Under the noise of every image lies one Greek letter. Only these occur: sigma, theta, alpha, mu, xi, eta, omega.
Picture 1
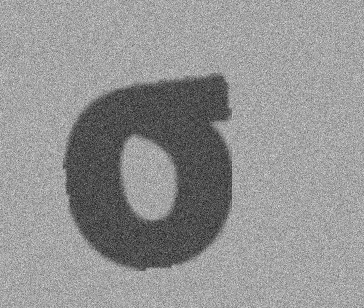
sigma
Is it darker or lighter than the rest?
darker
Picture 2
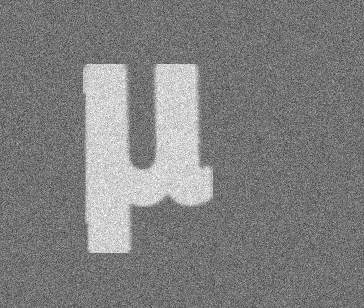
mu
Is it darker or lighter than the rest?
lighter
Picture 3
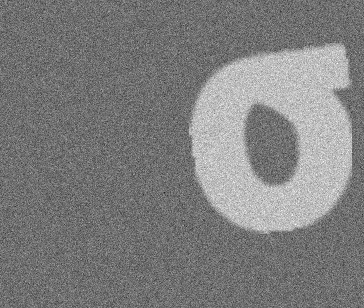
sigma
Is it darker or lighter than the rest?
lighter
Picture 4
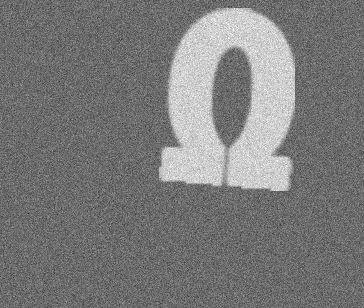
omega
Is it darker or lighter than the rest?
lighter
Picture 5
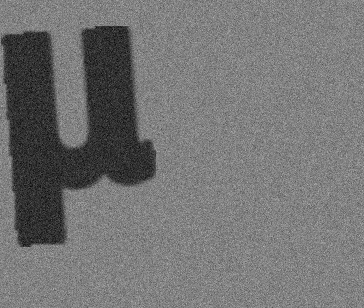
mu
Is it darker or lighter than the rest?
darker
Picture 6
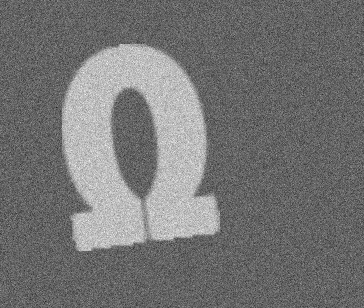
omega
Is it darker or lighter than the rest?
lighter
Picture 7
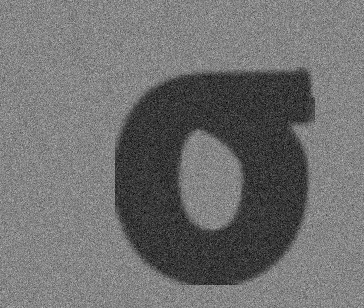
sigma
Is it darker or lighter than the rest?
darker
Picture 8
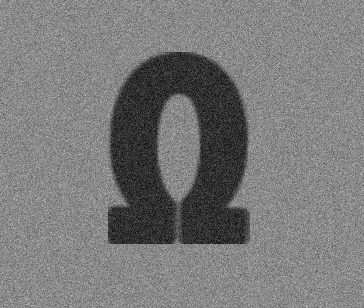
omega
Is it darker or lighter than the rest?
darker
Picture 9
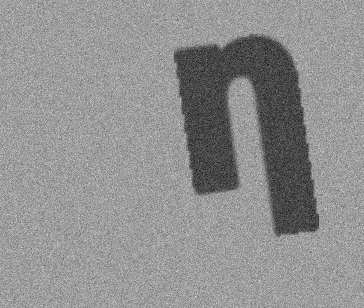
eta
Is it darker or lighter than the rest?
darker
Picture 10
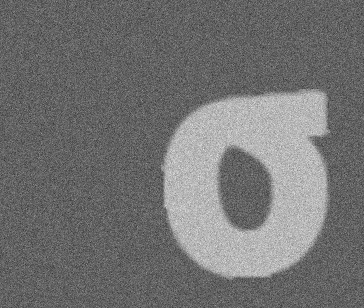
sigma
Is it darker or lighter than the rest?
lighter
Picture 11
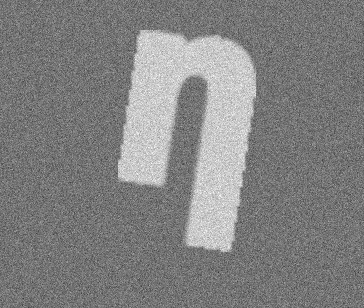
eta
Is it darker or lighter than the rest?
lighter
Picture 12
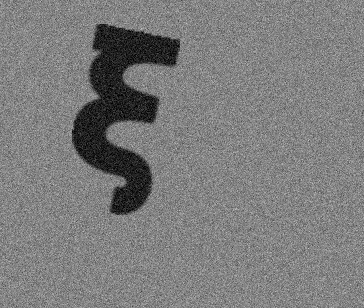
xi
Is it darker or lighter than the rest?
darker
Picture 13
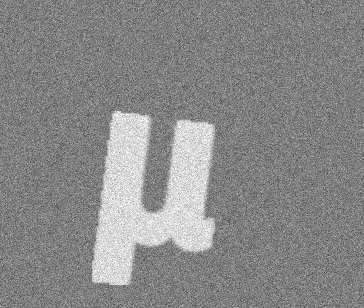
mu
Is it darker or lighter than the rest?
lighter
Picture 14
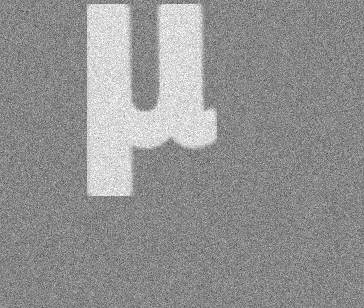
mu
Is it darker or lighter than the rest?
lighter
